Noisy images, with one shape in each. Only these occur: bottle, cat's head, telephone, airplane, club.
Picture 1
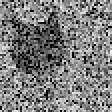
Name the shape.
cat's head
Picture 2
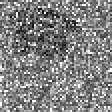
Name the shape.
telephone
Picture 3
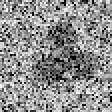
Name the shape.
club
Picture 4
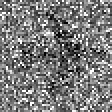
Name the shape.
airplane
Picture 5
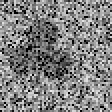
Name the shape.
club
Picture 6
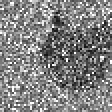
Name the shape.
cat's head
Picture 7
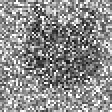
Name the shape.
cat's head
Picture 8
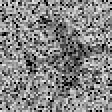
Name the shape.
airplane
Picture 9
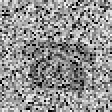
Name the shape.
telephone
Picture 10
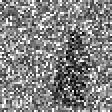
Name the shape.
bottle
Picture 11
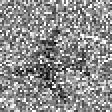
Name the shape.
airplane
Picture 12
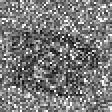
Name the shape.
telephone
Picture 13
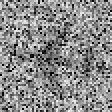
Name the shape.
airplane
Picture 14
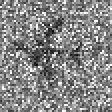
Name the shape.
airplane
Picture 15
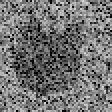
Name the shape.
cat's head
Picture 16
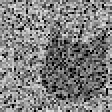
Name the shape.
cat's head
